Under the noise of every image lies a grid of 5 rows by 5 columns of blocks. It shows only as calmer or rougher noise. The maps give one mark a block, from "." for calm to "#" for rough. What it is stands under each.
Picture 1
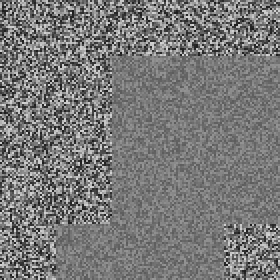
# # # # #
# # . . .
# # . . .
# # . . .
# . . . #
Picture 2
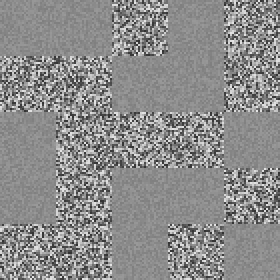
. . # . #
# # . . #
. # # # .
. # . . #
# # . # .
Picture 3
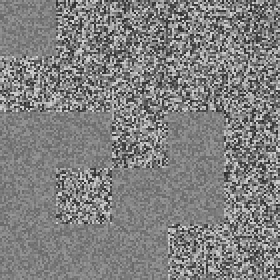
. # # # #
# # # # #
. . # . #
. # . . #
. . . # #
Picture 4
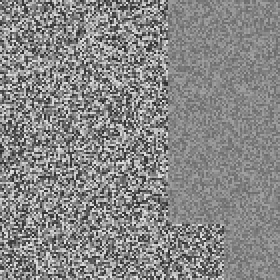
# # # . .
# # # . .
# # # . .
# # # . .
# # # # .
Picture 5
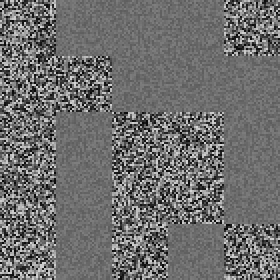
# . . . #
# # . . .
# . # # .
# . # # .
# . # . #
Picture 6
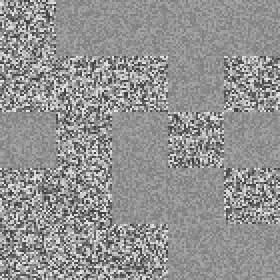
# . . . .
# # # . #
. # . # .
# # . . #
# # # . .
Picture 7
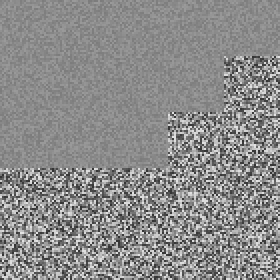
. . . . .
. . . . #
. . . # #
# # # # #
# # # # #
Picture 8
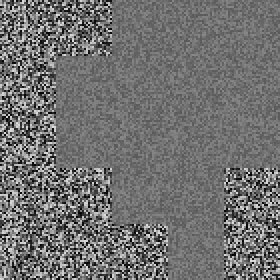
# # . . .
# . . . .
# . . . .
# # . . #
# # # . #
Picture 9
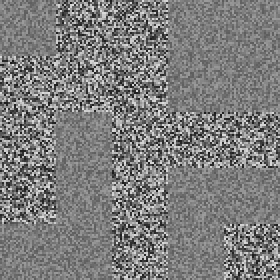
. # # . .
# # # . .
# . # # #
# . # . .
. . # . #
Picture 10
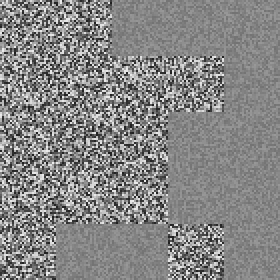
# # . . .
# # # # .
# # # . .
# # # . .
# . . # .
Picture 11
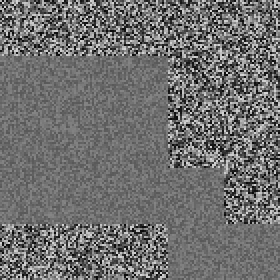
# # # # #
. . . # #
. . . # #
. . . . #
# # # . .
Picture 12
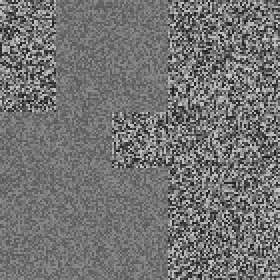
# . . # #
# . . # #
. . # # #
. . . # #
. . . # #
